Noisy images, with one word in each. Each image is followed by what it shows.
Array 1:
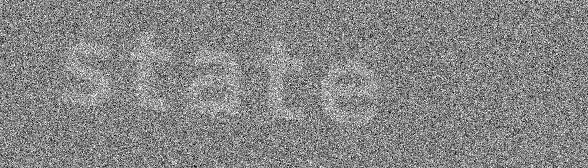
state
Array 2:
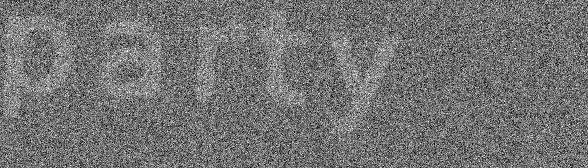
party
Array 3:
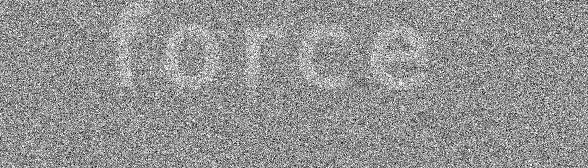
force
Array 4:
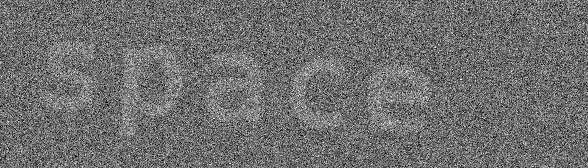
space
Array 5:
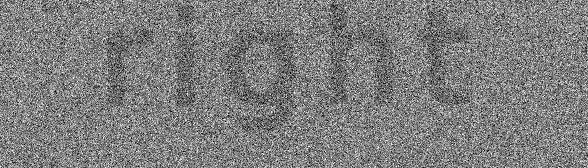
right
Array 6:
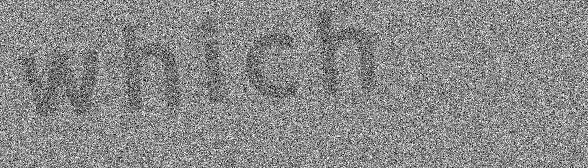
which
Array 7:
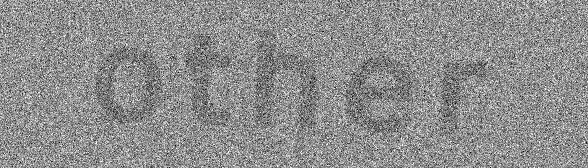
other
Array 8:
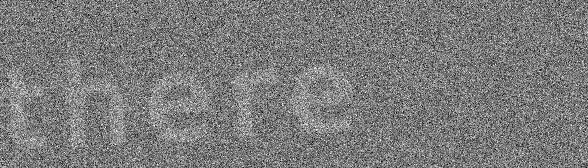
there
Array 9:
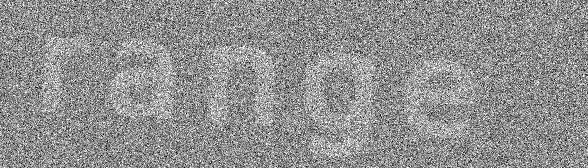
range
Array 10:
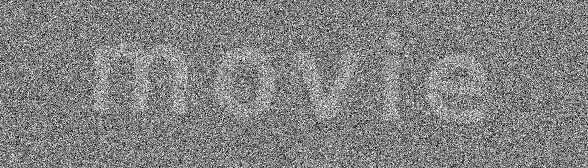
movie
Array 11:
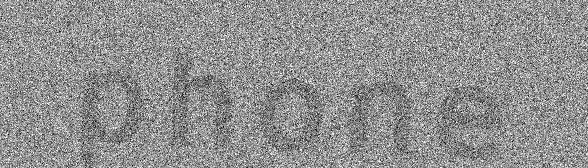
phone
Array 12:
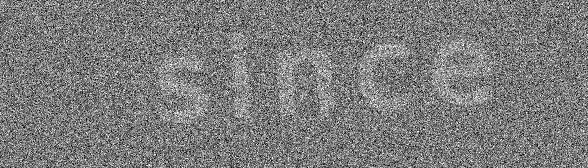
since
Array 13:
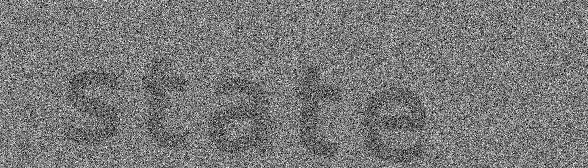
state
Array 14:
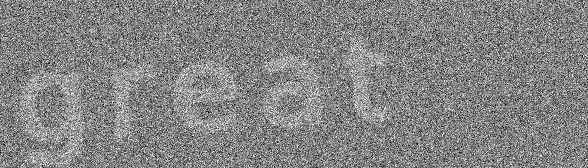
great
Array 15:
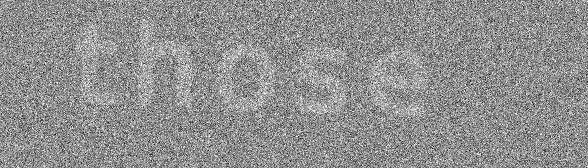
those
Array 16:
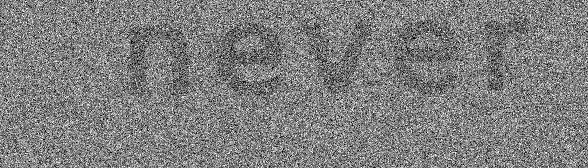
never
